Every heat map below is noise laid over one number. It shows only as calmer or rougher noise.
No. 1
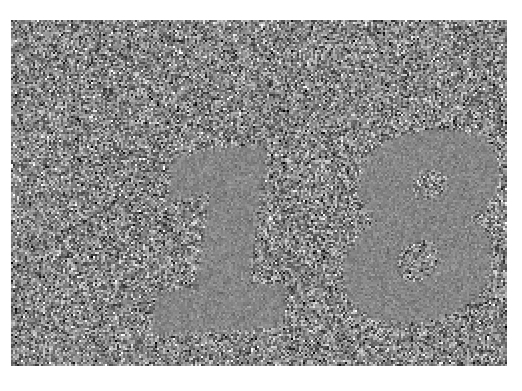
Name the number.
18
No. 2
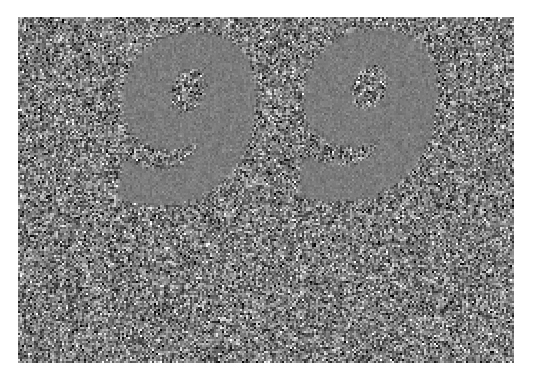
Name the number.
99
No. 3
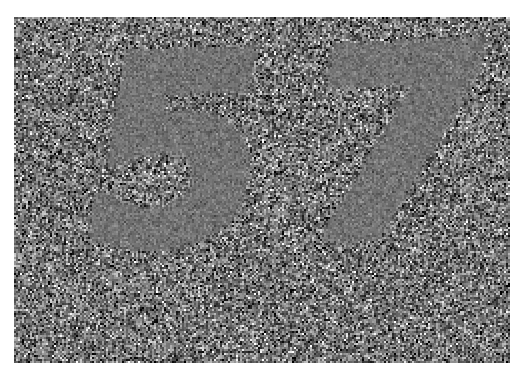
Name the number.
57
